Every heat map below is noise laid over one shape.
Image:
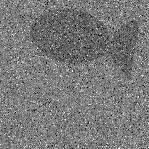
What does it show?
dark fish
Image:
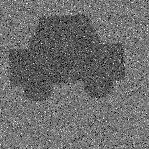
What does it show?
dark car
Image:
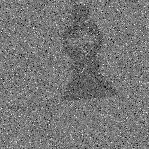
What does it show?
dark chess bishop
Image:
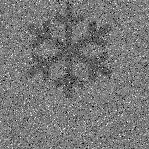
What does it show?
dark snowflake
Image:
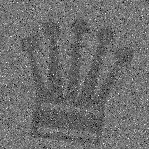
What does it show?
dark chess queen
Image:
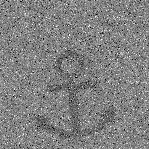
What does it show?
dark anchor
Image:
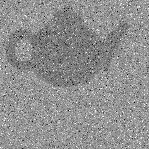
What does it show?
dark teapot
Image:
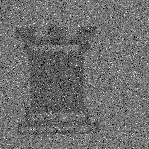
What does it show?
dark chess rook
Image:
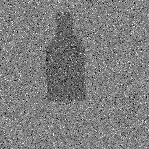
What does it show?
dark bottle
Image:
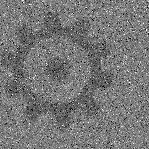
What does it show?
dark gear
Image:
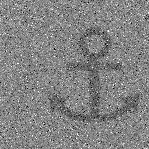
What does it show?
dark anchor
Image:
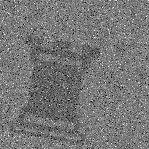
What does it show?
dark chess rook
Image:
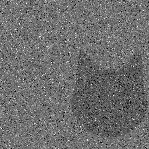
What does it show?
dark cat's head
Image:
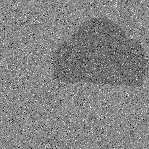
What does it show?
dark cloud
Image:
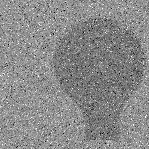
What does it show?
dark light bulb
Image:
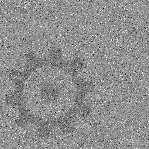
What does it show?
dark gear
